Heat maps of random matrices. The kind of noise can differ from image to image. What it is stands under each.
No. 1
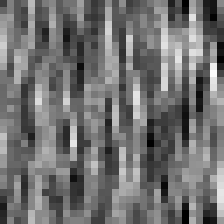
streaked along the columns
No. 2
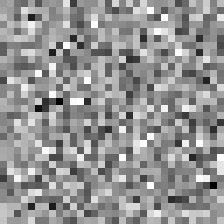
independent entries
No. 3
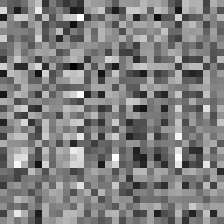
low rank plus noise
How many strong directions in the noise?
one
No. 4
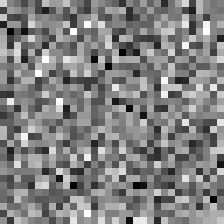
independent entries
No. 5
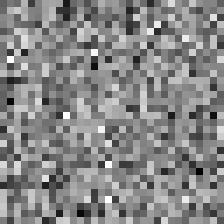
low rank plus noise
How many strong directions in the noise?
five to eight
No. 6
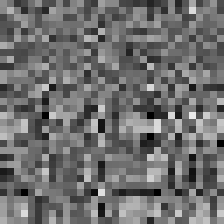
low rank plus noise
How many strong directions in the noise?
two
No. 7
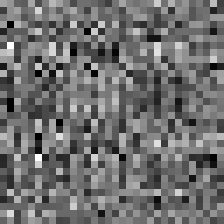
low rank plus noise
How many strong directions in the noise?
two
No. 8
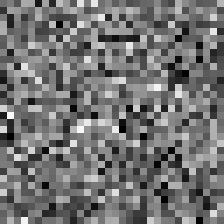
independent entries
